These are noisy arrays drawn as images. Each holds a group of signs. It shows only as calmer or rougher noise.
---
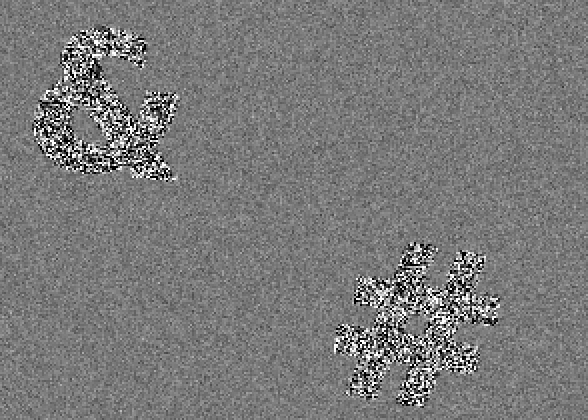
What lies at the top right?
nothing
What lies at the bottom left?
nothing
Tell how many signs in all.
2
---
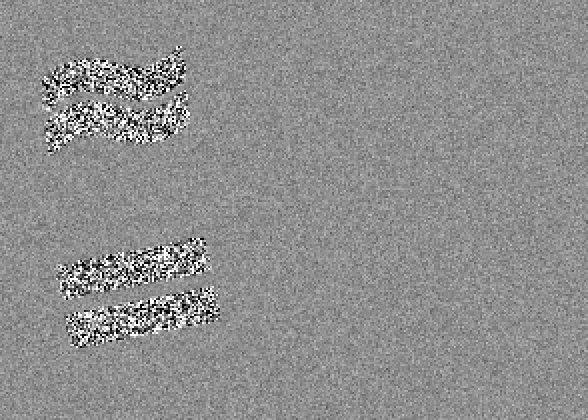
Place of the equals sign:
bottom left
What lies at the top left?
approximately sign
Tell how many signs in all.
2
